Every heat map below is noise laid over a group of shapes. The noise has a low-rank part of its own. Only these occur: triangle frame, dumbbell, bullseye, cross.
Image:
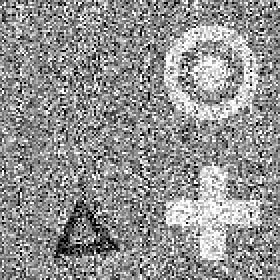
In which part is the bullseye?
top right
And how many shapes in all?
3
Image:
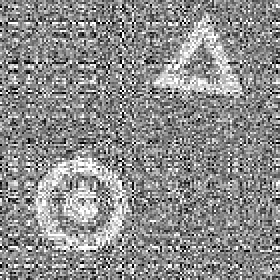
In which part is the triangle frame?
top right
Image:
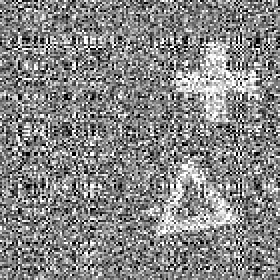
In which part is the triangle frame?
bottom right
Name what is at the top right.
cross
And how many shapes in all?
2
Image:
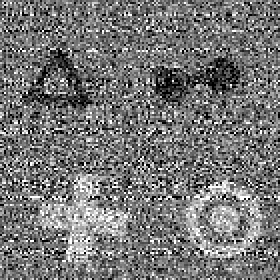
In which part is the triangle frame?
top left
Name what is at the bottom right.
bullseye
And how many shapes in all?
4
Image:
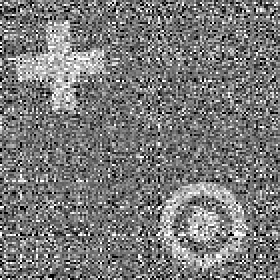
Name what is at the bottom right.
bullseye
